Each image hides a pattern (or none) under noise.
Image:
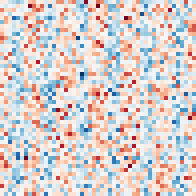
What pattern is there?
vertical stripes
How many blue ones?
6
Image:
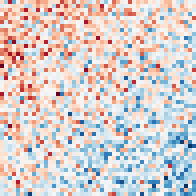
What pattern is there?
a smooth slope
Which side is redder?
top left
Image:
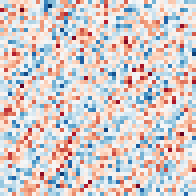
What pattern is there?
diagonal stripes
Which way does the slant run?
bottom left to top right
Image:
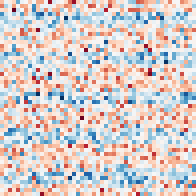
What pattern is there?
horizontal stripes
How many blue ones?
5
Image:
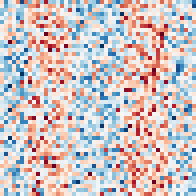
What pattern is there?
vertical stripes
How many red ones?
2
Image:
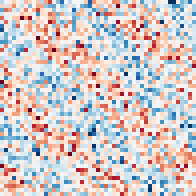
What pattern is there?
diagonal stripes
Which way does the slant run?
top left to bottom right
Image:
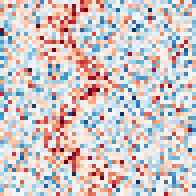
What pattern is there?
a wavy band
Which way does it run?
top to bottom
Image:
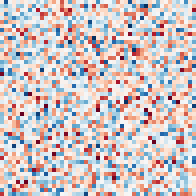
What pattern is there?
only noise
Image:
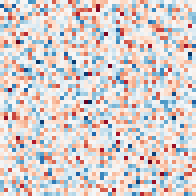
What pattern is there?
only noise
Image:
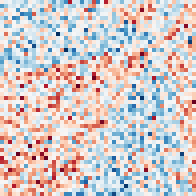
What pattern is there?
spokes from one point
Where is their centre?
top right
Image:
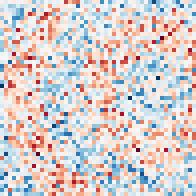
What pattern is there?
rings round one point
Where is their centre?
middle right
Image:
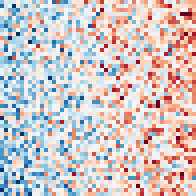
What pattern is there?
a smooth slope
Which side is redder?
right
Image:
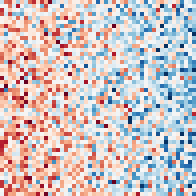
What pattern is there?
a smooth slope
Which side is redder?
left
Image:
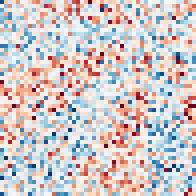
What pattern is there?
spokes from one point
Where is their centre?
top right
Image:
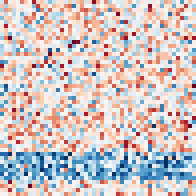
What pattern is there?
one horizontal stripe
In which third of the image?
bottom
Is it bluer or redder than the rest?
bluer
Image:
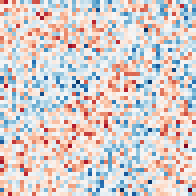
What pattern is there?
spokes from one point
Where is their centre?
top right
